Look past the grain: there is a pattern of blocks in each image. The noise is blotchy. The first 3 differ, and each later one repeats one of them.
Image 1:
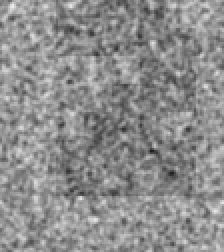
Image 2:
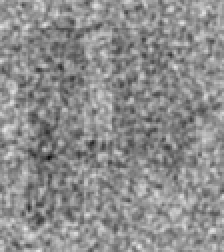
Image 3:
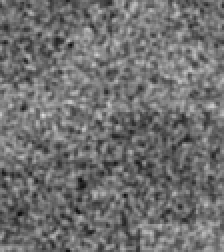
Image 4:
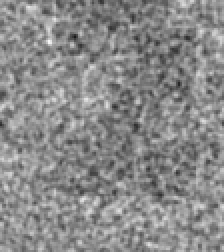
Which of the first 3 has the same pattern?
1
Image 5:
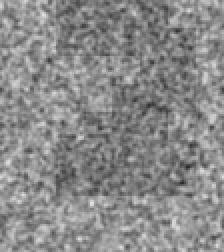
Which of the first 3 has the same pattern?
1
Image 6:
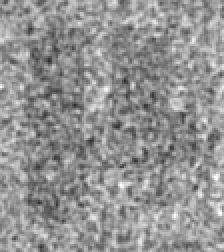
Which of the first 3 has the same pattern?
2
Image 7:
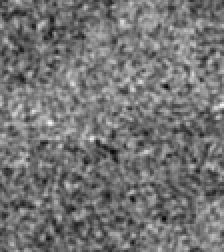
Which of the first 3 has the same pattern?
3
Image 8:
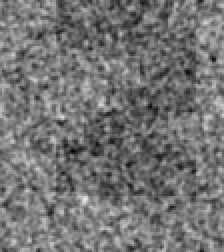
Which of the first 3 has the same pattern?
1
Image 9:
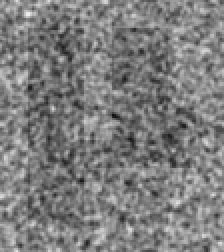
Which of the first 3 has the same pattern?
2
